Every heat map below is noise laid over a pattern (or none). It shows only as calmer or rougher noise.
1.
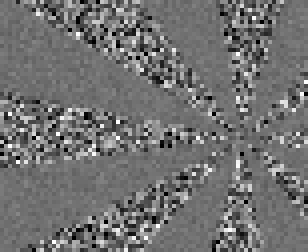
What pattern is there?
spokes from one point
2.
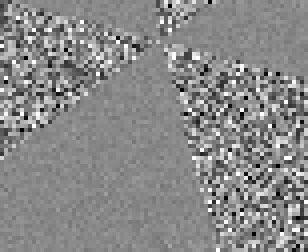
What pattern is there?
spokes from one point
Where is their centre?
top middle
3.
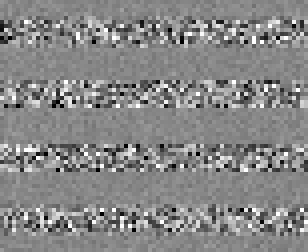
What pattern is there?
horizontal stripes
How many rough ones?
4
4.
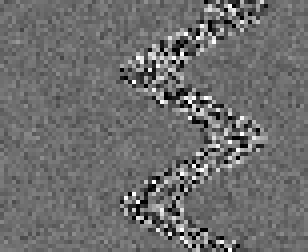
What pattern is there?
a wavy band
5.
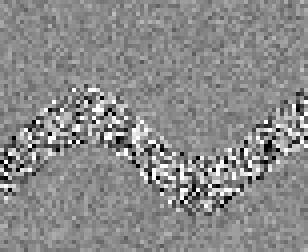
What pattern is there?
a wavy band
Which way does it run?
left to right
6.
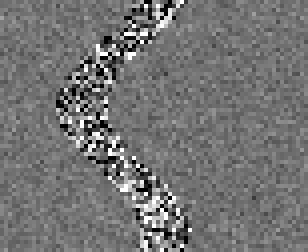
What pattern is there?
a wavy band
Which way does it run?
top to bottom
